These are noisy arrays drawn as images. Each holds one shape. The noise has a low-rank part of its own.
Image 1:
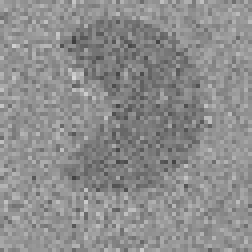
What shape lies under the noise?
disc with a wedge cut out
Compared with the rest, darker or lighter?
darker
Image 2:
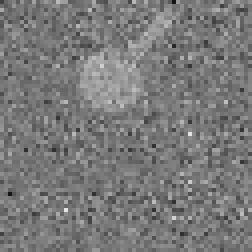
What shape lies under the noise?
lollipop
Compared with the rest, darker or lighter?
lighter
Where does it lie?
top middle
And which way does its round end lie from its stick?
down and left
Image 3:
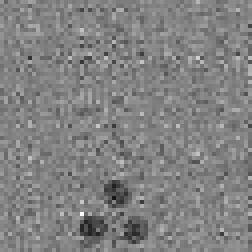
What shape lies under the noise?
three dots
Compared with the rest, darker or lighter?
darker
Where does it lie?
bottom middle
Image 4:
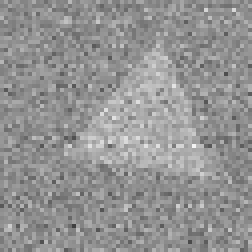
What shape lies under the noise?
triangle
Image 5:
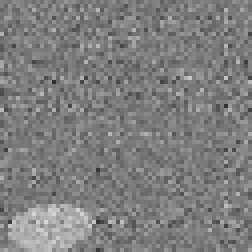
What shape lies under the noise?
ellipse
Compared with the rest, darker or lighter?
lighter
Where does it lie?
bottom left
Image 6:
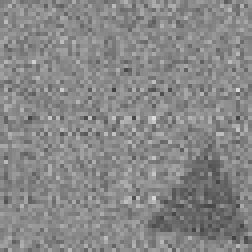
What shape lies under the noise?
triangle
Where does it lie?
bottom right
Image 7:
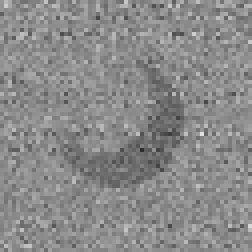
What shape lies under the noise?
crescent
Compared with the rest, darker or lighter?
darker
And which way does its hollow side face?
up and left
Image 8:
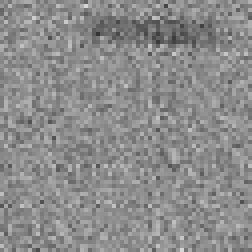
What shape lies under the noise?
bar
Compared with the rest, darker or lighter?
darker
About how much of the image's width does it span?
half
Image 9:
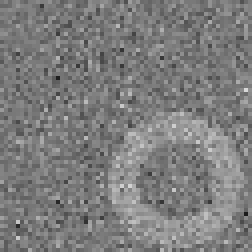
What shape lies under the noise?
ring
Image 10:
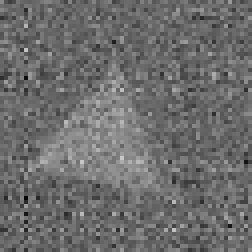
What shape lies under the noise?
triangle
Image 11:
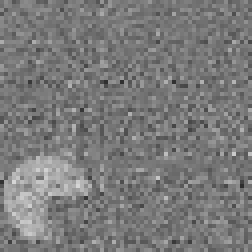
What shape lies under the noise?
disc with a wedge cut out
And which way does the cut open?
down and right
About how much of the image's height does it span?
a third
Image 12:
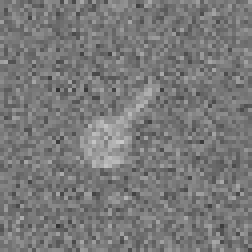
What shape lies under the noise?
lollipop
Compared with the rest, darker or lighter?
lighter
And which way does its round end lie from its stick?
down and left
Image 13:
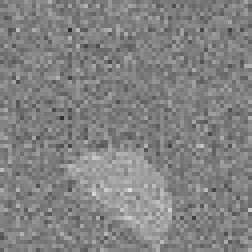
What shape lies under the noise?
half disc
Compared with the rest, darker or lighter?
lighter
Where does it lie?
bottom middle
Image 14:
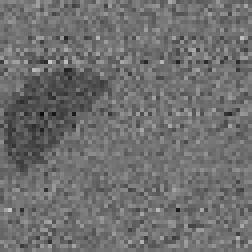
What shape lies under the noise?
half disc
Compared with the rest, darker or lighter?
darker
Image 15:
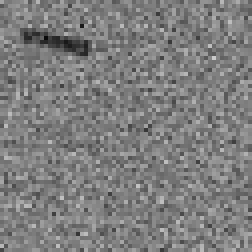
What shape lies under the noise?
bar
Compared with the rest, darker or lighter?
darker
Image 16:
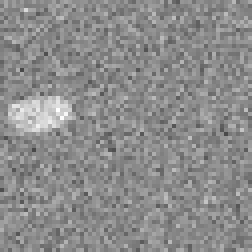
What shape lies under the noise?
ellipse
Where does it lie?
middle left
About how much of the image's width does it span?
a quarter
